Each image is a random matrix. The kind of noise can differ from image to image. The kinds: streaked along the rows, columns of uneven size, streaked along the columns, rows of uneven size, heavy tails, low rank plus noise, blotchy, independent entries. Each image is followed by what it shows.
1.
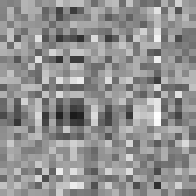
low rank plus noise
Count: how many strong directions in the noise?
one
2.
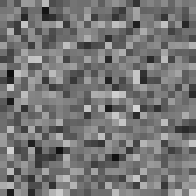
low rank plus noise
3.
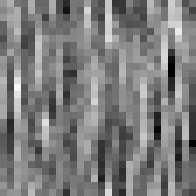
streaked along the columns
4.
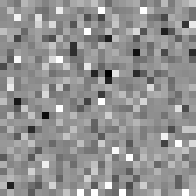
heavy tails
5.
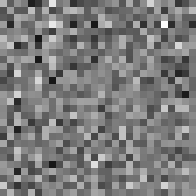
low rank plus noise
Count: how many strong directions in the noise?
three or four
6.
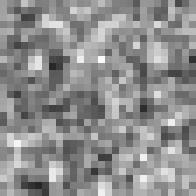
blotchy
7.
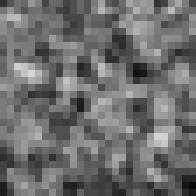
blotchy
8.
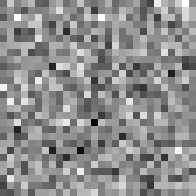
independent entries
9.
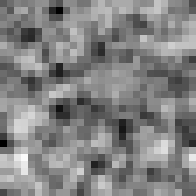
blotchy
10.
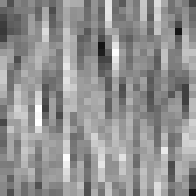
streaked along the columns
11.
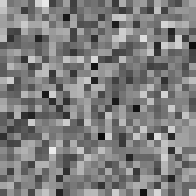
independent entries
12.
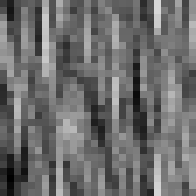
streaked along the columns
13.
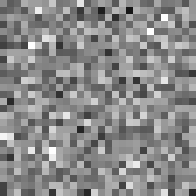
independent entries
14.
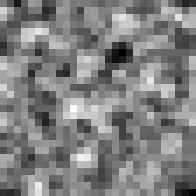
blotchy
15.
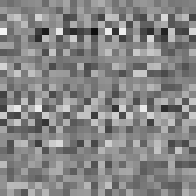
rows of uneven size
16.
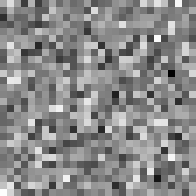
independent entries
